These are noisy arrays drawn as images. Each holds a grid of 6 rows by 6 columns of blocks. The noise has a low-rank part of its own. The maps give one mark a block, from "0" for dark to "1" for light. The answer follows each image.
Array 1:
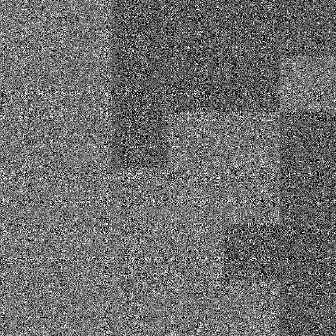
1 1 0 0 0 0
1 1 0 0 0 1
1 1 0 1 1 0
1 1 1 1 1 0
1 1 1 1 0 0
1 1 1 1 1 0
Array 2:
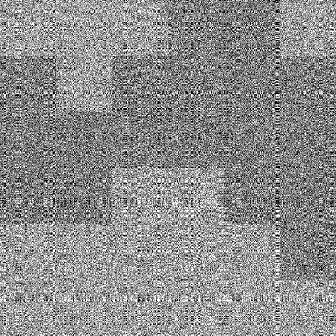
1 1 1 0 0 1
0 1 0 0 0 0
0 0 0 0 0 0
0 0 1 1 0 0
1 1 1 1 1 0
1 1 1 1 1 1
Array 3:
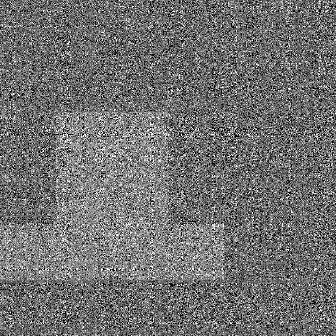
0 0 0 0 0 0
0 0 0 0 0 0
0 1 1 0 0 0
0 1 1 0 0 0
1 1 1 1 0 0
0 0 0 0 0 0
